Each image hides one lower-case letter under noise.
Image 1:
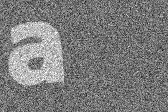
a
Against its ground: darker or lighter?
lighter
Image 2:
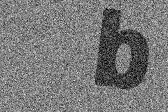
b
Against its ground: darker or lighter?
darker
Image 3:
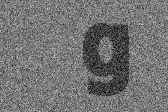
g
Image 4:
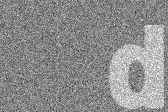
d
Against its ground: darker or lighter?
lighter
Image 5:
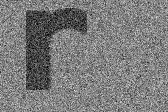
r
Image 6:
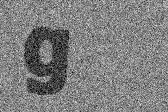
g
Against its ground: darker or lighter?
darker
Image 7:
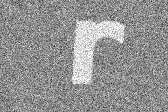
r
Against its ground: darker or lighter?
lighter
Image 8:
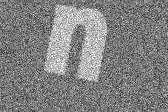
n
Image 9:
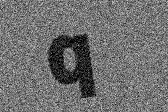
q
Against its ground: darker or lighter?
darker
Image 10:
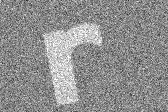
r
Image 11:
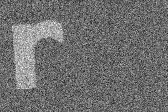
r
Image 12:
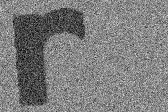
r
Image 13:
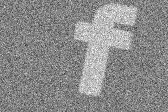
f
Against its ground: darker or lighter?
lighter
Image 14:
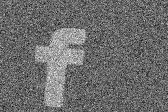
f
